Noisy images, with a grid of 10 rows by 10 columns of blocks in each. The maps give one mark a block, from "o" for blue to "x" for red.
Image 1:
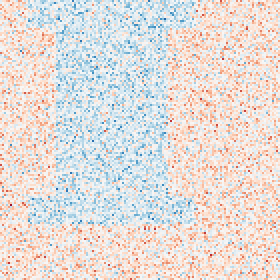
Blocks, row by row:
x o o o o o o x x x
x x o o o o x x x x
x x o o o o x x x x
x x o o o o x x x x
x x o o o o x x x x
x x o o o o x x x x
x x o o o o x x x x
x o o o o o o x x x
x x x x x x x x x x
x x x x x x x x x x
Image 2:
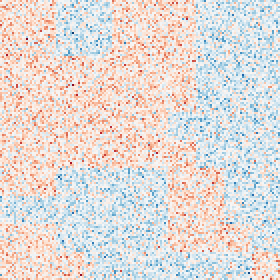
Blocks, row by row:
x x o o x x x o o o
x x o o x x x o o o
x x x x x x x o o o
x x x x x x x o o o
x x x x x x o o o o
x x x x x x x o o o
x x o o o o x x o o
o o o o o o x x o o
x x o o o o x x x o
x x x o o o o o o x
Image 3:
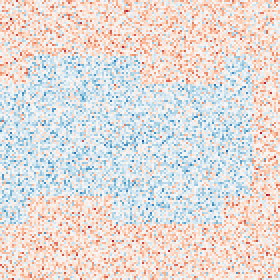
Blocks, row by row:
x x x x x x x x x x
x x x x x x x x x x
x o o o o x x x o x
o o o o o o o o o x
o o o o o o o o o x
o o o o o o o o o x
o o o o o o o o o x
o x x x o o o o x x
x x x x x x x x x x
x x x x x x x x x x
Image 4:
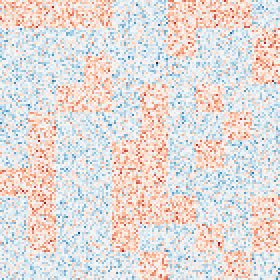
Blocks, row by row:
x x x x o o x x x o
o o o o o o x o o x
o o o x o o o o o x
o o x x o x o x o o
o x o o o x o o x o
o x o o x x o x o o
x x o o x x o o o o
o x o o x x x o o x
o x o o x o o x o x
o o o o o x o o x o
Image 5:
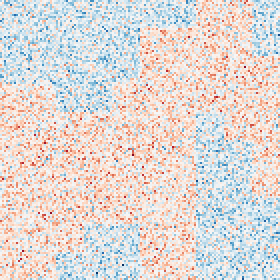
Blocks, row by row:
o o o o o o o x x o
o o o o o x x x x o
o o o o o x x x x x
x x o o x x x x x x
x x x x x x x o x x
x x x x x x x o o x
x x x x x x x o o x
x x x x x x x o o o
x x x o o x x o o o
x x o o o x x o o o
